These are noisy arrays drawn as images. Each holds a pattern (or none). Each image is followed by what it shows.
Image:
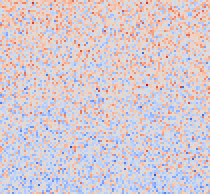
a smooth slope
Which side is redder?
top
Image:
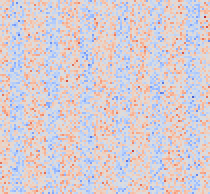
vertical stripes
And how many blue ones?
6
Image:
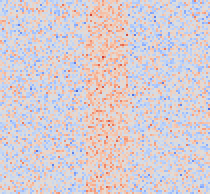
one vertical stripe
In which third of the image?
middle
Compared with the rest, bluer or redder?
redder
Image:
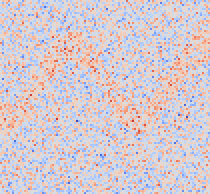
a wavy band
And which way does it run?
left to right
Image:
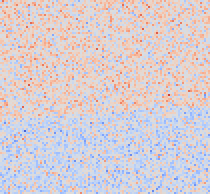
a sharp edge
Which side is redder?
top
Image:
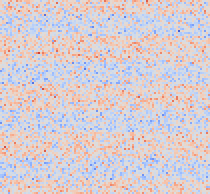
horizontal stripes
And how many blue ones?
4
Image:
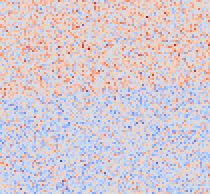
a sharp edge
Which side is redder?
top
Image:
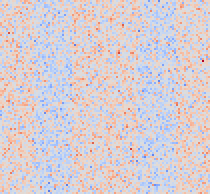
vertical stripes
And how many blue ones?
2
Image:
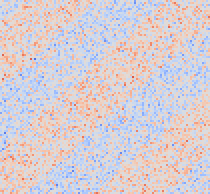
diagonal stripes
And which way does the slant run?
bottom left to top right
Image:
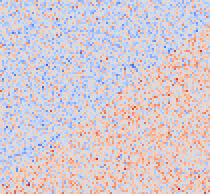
a sharp edge
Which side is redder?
bottom right
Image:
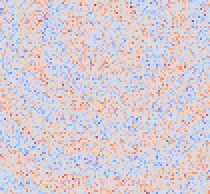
rings round one point
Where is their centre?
top middle
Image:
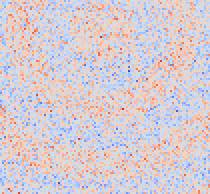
rings round one point
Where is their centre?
top middle
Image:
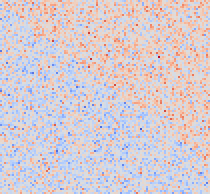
a sharp edge
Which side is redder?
top right
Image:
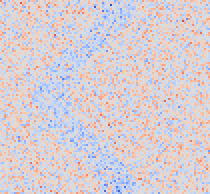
a wavy band
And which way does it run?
top to bottom
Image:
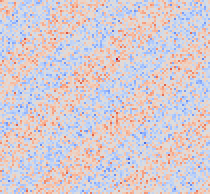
diagonal stripes
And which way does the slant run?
bottom left to top right
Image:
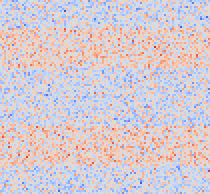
horizontal stripes
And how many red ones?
2
